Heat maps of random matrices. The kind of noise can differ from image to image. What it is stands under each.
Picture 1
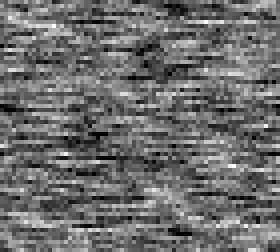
streaked along the rows
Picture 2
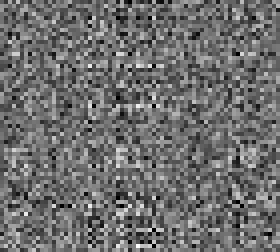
low rank plus noise
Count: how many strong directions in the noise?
two
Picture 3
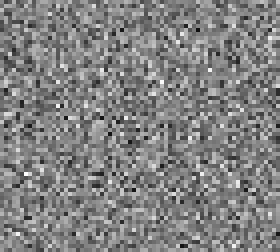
low rank plus noise
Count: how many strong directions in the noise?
two
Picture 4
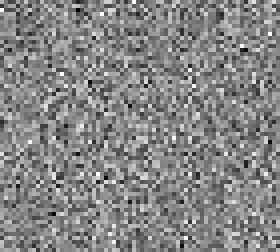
low rank plus noise
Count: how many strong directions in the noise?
three or four
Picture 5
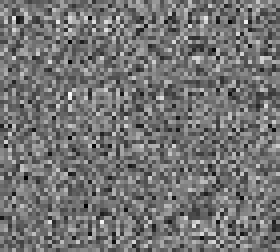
low rank plus noise
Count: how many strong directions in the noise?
two
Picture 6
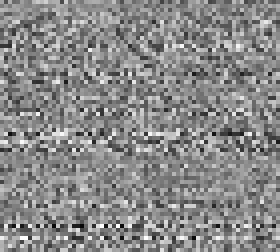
rows of uneven size
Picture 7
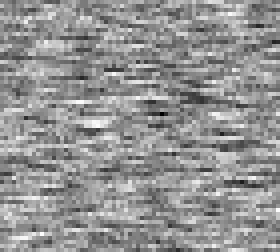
streaked along the rows
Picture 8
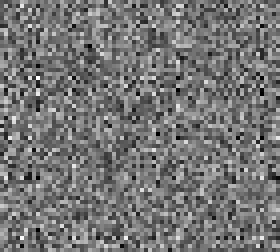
low rank plus noise
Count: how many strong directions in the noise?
one
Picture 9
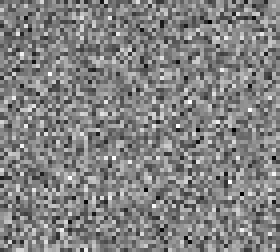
independent entries
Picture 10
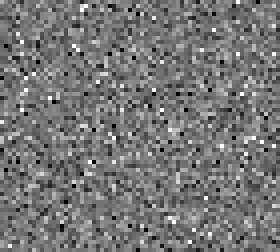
heavy tails
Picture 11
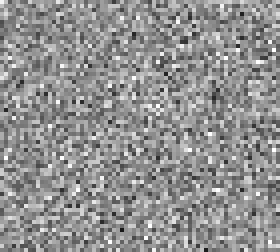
independent entries
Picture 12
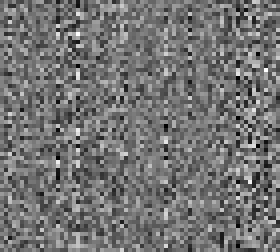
columns of uneven size
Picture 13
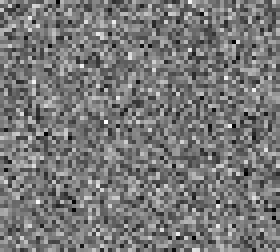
independent entries
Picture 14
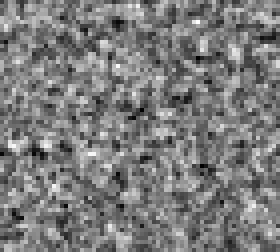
blotchy
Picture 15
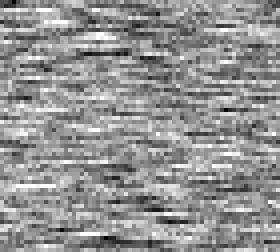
streaked along the rows
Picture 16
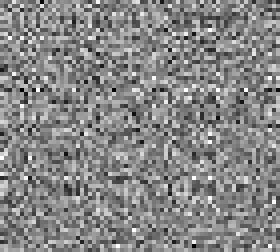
low rank plus noise
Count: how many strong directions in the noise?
two
